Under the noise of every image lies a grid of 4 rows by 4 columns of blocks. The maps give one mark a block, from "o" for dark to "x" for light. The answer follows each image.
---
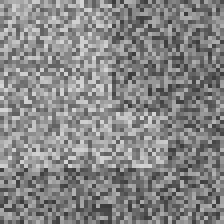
xxoo
xxoo
xxxo
oooo
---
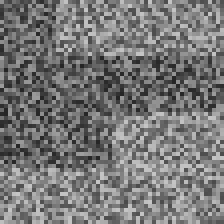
oxxx
oooo
ooxx
xxxx
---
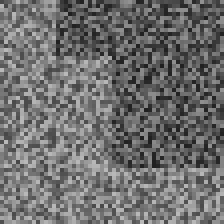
xooo
xxoo
xxoo
xxxx
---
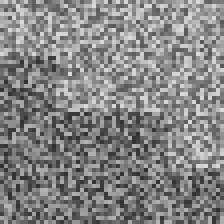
xxxx
oxxx
ooox
oooo
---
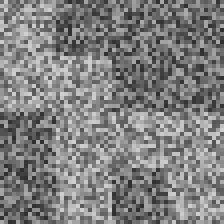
xooo
xxoo
oxxx
oxox
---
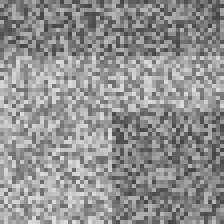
oooo
xxxx
xxoo
xxoo
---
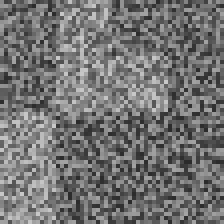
oxoo
oxxo
xooo
xooo
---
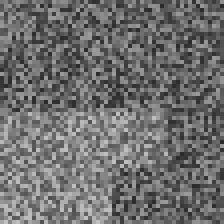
oooo
oooo
xxxo
xxoo
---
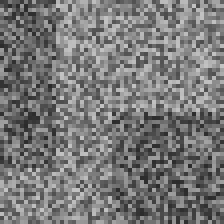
oxxx
oxxx
oxoo
xxoo
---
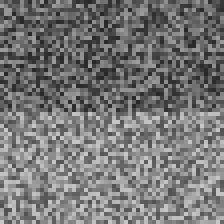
oooo
oooo
xxxx
xxxx
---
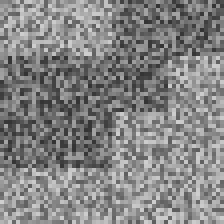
xxoo
ooox
ooxx
xxxx
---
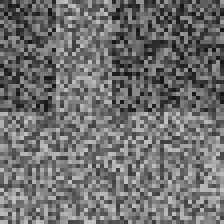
oxoo
oxoo
xxxx
xxxx
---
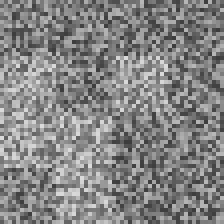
oooo
xoxo
xxoo
oxoo
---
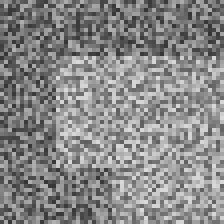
oooo
oxxx
oxxx
ooxx
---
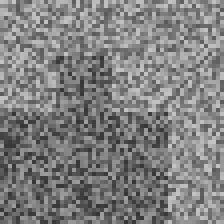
xxxx
xoxx
ooox
ooox
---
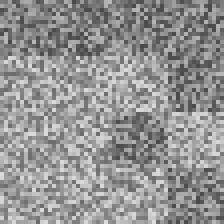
oooo
xxxo
xxox
xxxo
